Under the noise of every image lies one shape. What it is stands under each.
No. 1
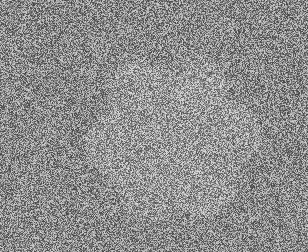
flower
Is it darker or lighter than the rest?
lighter
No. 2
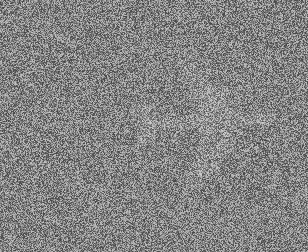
airplane
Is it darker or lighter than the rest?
lighter
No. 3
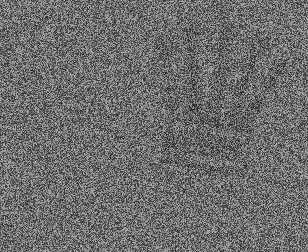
chess queen
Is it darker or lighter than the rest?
darker
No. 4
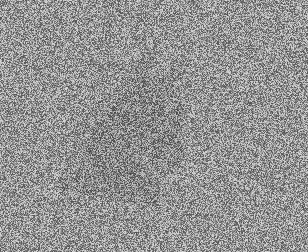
chess knight
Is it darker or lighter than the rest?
darker
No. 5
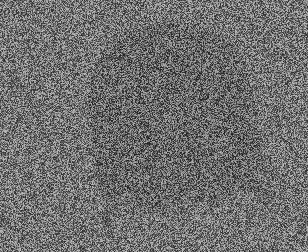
ghost
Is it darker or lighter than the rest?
darker
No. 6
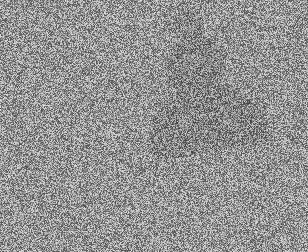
chess pawn
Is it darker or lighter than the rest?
darker
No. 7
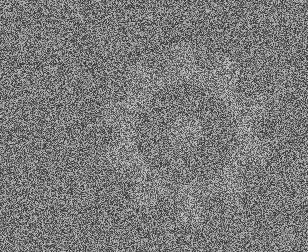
gear
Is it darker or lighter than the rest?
lighter
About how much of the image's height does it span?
two thirds
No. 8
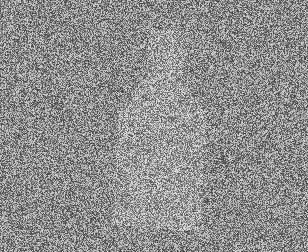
bottle
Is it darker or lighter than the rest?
lighter
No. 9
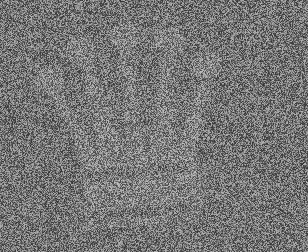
chess queen
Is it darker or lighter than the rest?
lighter
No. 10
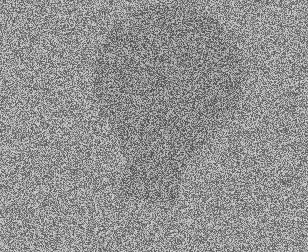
light bulb
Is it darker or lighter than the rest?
darker
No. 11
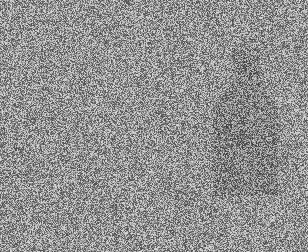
bottle
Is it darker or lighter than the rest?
darker
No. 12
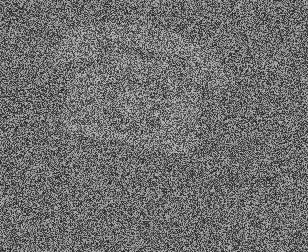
telephone
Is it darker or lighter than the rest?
lighter
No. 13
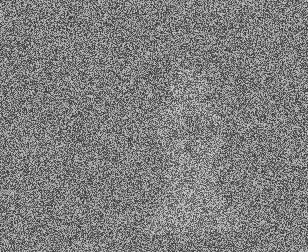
chess bishop
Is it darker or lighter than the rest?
lighter
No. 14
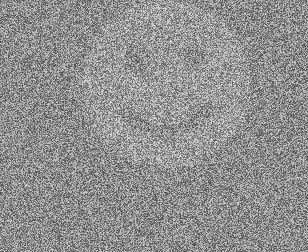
smiling face
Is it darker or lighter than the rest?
lighter
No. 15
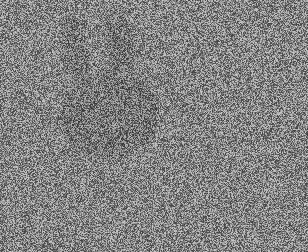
rabbit's head
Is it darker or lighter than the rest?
darker
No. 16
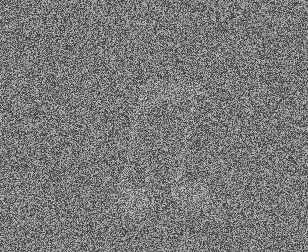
pair of musical notes
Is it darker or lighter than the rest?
lighter
